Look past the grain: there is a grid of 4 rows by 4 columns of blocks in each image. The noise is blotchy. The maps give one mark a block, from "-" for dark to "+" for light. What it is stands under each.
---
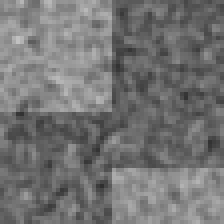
++--
++--
----
--++
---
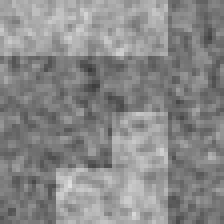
+++-
----
--+-
-++-
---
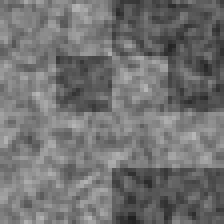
++--
+-+-
++++
++--
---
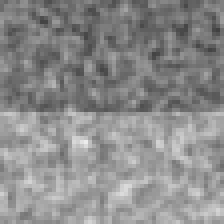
----
----
++++
++++
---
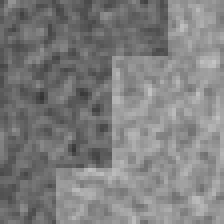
---+
--++
--++
-+++
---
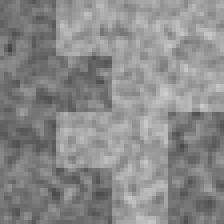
-+++
--++
-++-
--+-
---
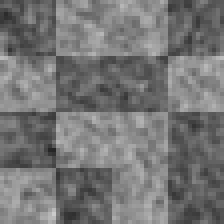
-++-
+--+
-++-
+-+-
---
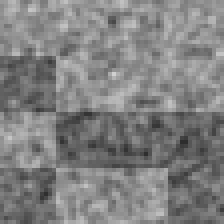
++++
-+++
+---
-++-
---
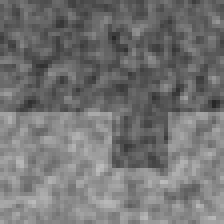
----
----
++-+
++++
